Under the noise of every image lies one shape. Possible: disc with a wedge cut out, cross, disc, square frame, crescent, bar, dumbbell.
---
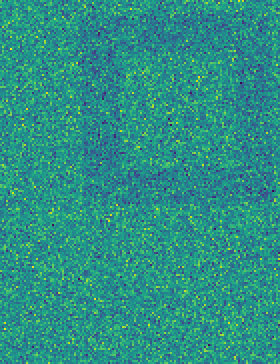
square frame
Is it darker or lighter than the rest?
darker
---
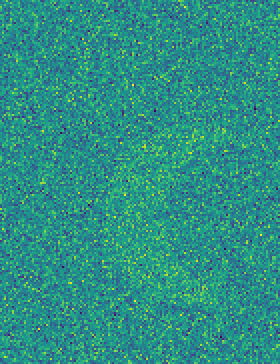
crescent
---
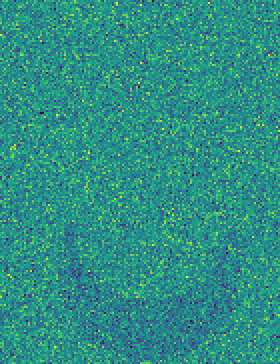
crescent
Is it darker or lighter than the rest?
darker
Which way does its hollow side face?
up
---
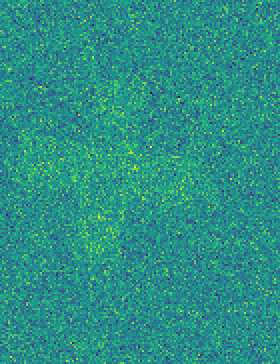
cross
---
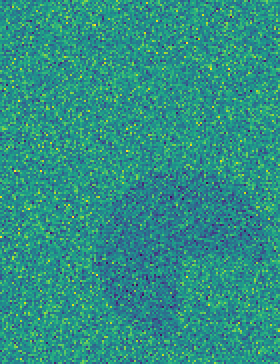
disc with a wedge cut out
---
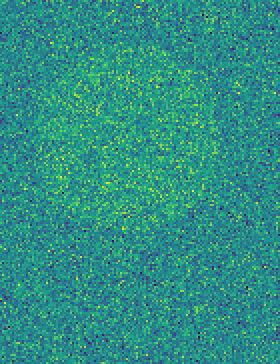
disc
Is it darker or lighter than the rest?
lighter
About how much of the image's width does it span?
two thirds
